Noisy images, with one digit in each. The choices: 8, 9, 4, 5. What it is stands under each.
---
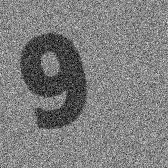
9
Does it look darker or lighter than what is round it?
darker
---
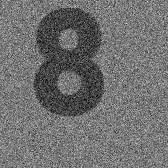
8
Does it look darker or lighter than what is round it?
darker
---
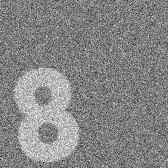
8
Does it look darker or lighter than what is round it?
lighter
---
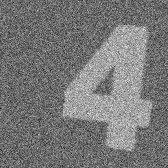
4
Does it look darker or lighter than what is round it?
lighter
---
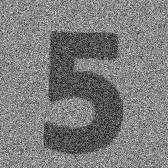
5
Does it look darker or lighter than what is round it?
darker
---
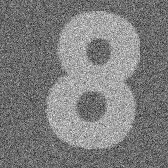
8
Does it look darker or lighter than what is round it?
lighter
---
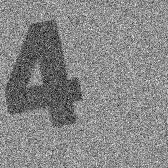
4
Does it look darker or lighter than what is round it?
darker
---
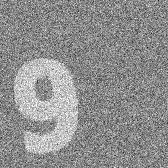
9
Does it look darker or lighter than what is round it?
lighter
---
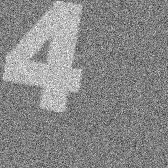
4
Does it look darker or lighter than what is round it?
lighter
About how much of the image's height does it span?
two thirds
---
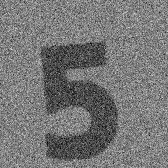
5
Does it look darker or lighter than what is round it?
darker
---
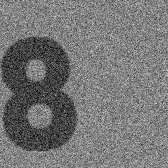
8
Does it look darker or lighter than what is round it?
darker
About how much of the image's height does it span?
two thirds
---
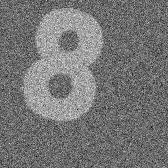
8
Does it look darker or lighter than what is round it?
lighter
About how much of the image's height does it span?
two thirds
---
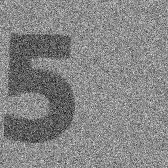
5
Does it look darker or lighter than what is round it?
darker
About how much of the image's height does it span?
two thirds
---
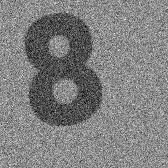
8
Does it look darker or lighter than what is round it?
darker
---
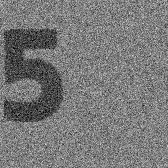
5
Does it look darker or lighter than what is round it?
darker
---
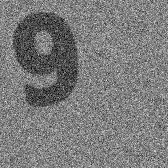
9
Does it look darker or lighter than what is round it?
darker
